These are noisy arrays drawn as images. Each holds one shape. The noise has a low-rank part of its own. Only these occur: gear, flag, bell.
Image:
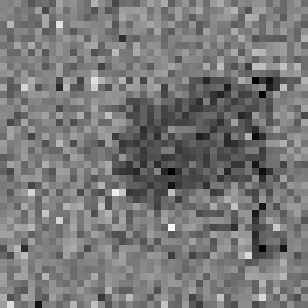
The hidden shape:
flag
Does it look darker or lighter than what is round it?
darker
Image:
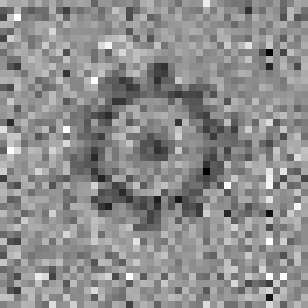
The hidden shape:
gear
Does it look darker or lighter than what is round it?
darker
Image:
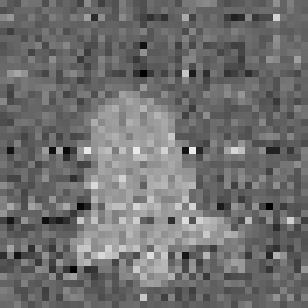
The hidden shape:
bell
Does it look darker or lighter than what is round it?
lighter
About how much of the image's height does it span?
two thirds
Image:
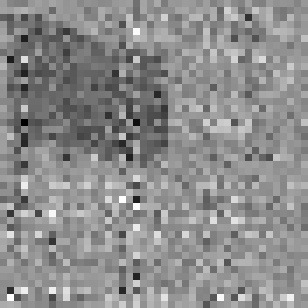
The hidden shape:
flag
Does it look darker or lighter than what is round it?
darker
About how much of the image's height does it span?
two thirds
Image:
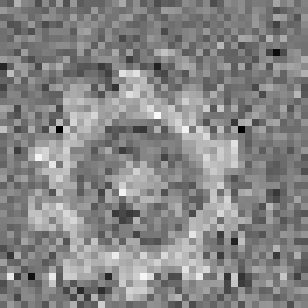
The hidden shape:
gear
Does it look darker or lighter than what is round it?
lighter
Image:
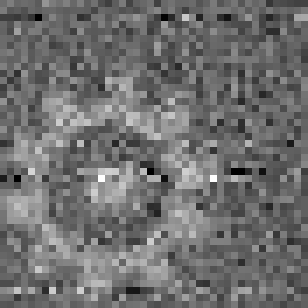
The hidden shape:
gear
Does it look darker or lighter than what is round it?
lighter
